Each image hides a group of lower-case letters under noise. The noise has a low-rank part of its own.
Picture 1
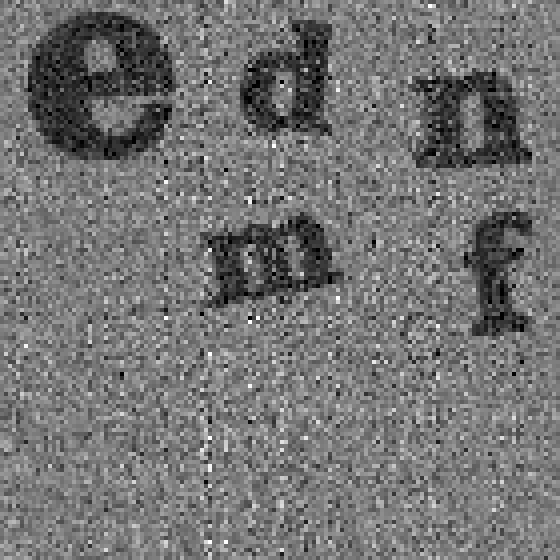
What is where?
top left: e; top middle: d; top right: n; centre: m; middle right: f
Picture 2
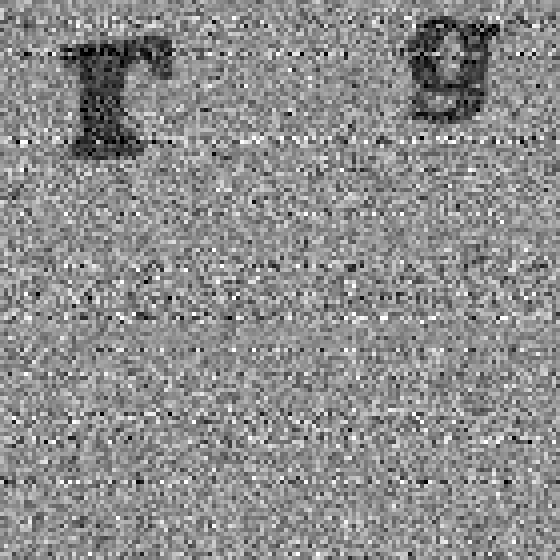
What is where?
top left: r; top right: g
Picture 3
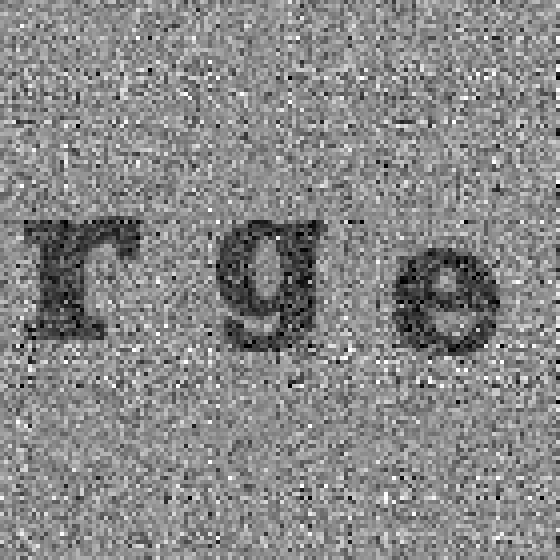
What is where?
middle left: r; centre: g; middle right: e
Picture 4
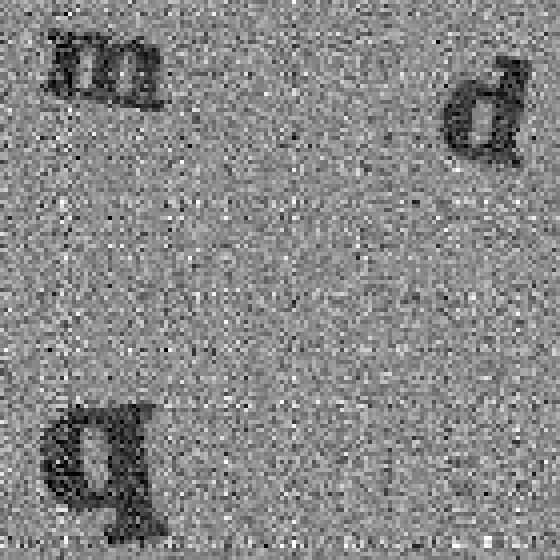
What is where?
top left: m; top right: d; bottom left: q
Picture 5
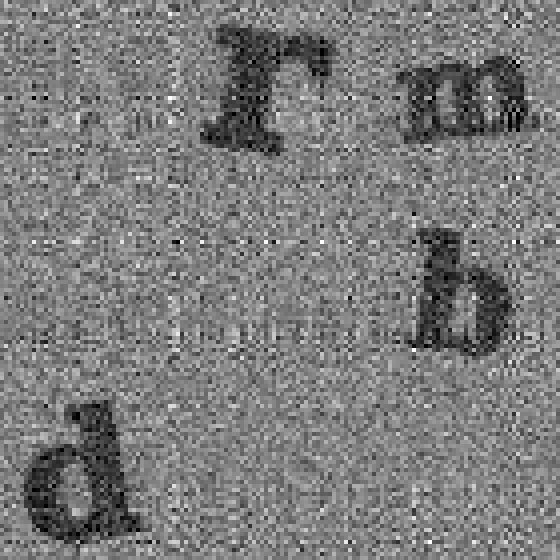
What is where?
top middle: r; top right: m; middle right: b; bottom left: d
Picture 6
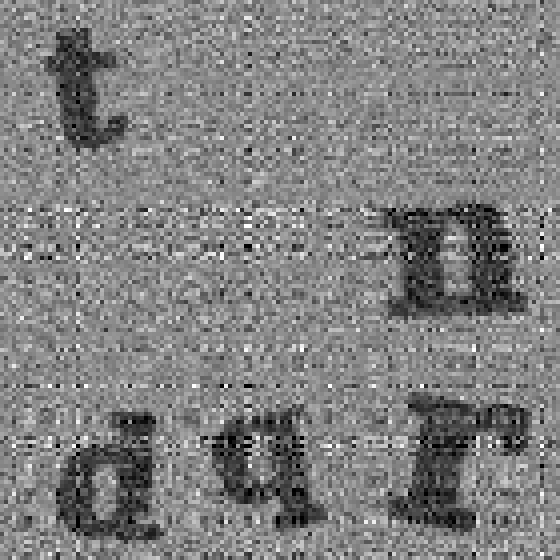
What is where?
top left: t; middle right: n; bottom left: d; bottom middle: q; bottom right: r
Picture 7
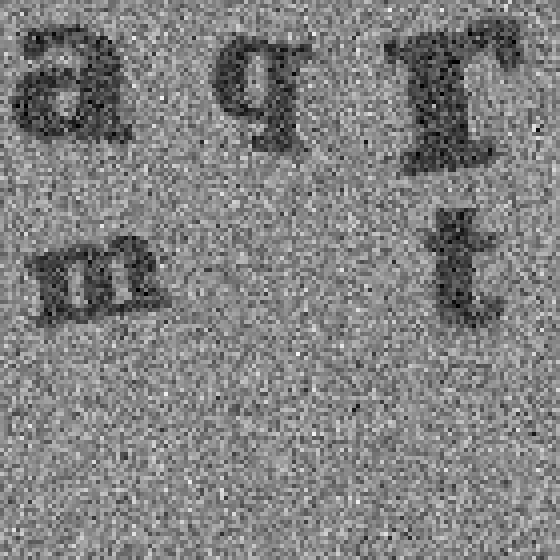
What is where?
top left: a; top middle: q; top right: r; middle left: m; middle right: t
